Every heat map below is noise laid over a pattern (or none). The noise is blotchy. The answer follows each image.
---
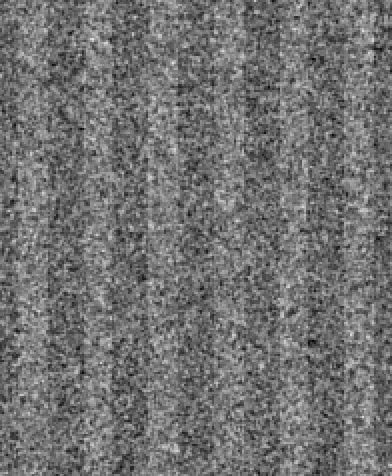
vertical stripes
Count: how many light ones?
6
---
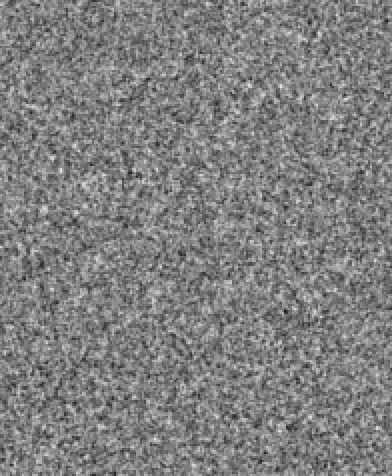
only noise
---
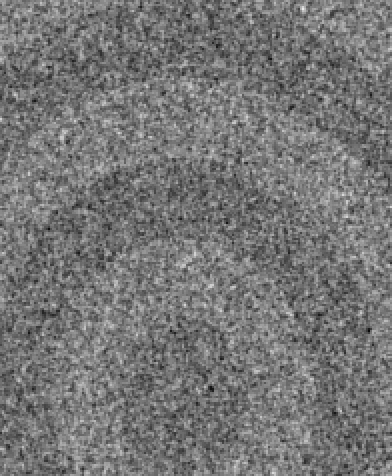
rings round one point
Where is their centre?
bottom middle
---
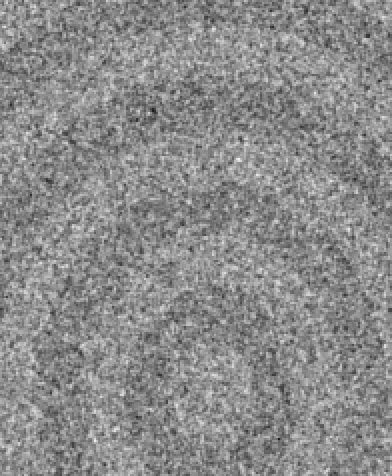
rings round one point
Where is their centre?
bottom middle
